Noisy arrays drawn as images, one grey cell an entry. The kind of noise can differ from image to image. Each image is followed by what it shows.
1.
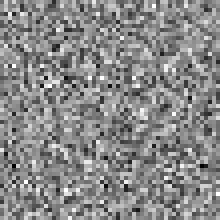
low rank plus noise
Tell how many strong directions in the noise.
five to eight
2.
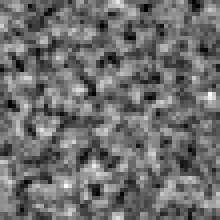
blotchy
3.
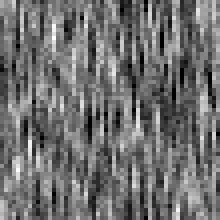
streaked along the columns
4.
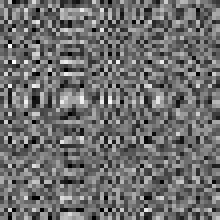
low rank plus noise
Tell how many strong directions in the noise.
one
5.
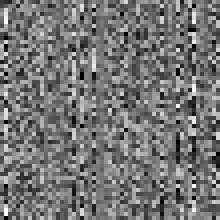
columns of uneven size
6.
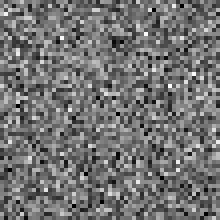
independent entries
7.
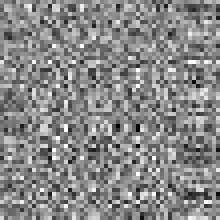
low rank plus noise
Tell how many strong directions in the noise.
two
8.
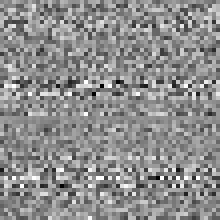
rows of uneven size
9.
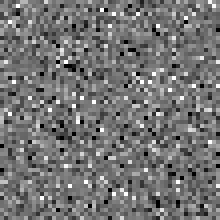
heavy tails
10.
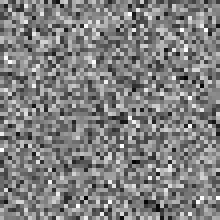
independent entries
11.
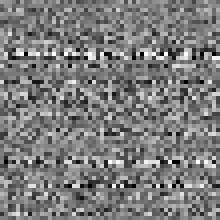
rows of uneven size
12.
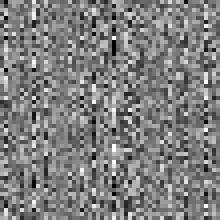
columns of uneven size
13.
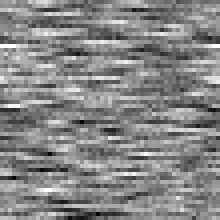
streaked along the rows
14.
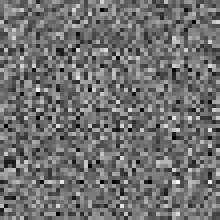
low rank plus noise
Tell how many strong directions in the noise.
five to eight
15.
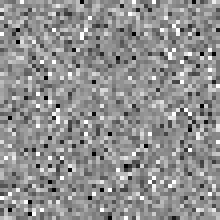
heavy tails
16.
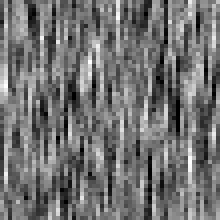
streaked along the columns
